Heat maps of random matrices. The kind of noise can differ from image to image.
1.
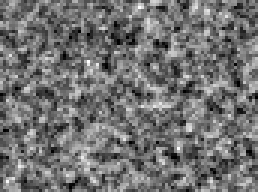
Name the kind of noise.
blotchy
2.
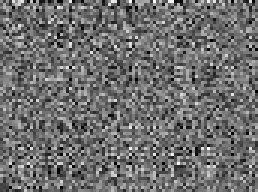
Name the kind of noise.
low rank plus noise
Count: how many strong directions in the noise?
one
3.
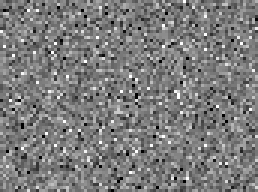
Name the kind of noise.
heavy tails
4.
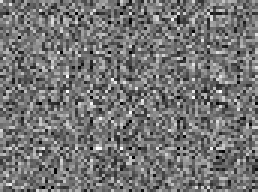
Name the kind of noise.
low rank plus noise
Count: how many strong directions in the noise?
one
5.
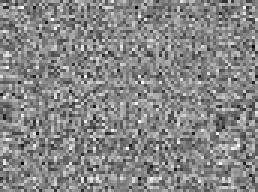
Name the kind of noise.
low rank plus noise
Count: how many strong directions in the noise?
two
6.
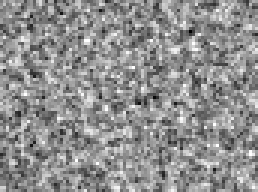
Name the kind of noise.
blotchy
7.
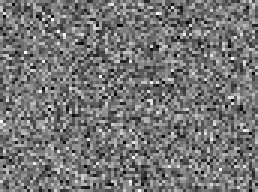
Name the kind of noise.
independent entries
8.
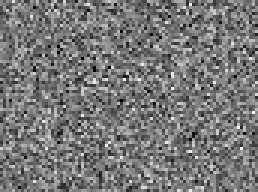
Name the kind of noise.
independent entries
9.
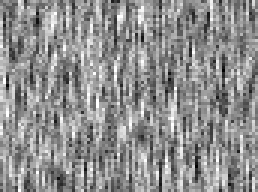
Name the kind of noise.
streaked along the columns
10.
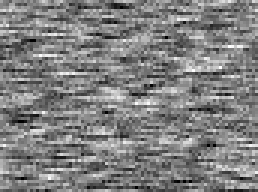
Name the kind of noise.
streaked along the rows
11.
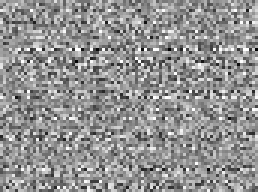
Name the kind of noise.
rows of uneven size
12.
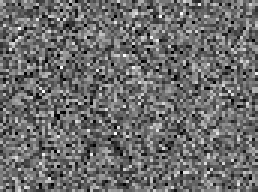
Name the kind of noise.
independent entries
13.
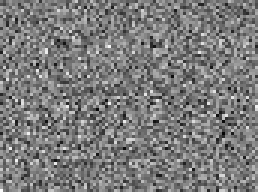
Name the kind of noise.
low rank plus noise
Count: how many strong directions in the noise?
five to eight
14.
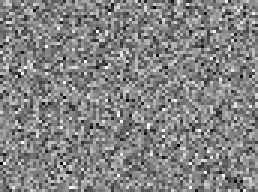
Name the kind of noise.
independent entries
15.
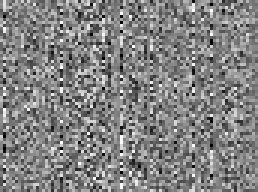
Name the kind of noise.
columns of uneven size
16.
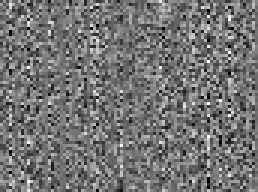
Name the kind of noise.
columns of uneven size
